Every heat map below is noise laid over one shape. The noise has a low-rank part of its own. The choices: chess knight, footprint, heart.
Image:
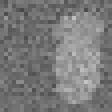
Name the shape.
footprint
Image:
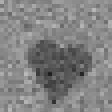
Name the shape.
heart
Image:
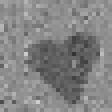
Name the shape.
heart
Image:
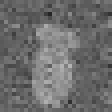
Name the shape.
footprint
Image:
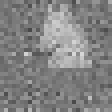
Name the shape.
chess knight
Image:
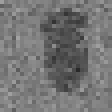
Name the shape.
footprint
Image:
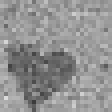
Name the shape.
heart
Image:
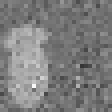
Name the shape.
footprint
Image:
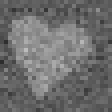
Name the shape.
heart
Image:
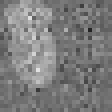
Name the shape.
footprint
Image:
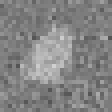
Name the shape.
chess knight
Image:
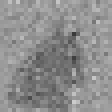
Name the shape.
chess knight
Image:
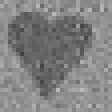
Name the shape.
heart
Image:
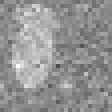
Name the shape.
footprint
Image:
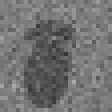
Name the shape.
footprint
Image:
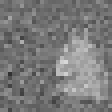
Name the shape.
chess knight
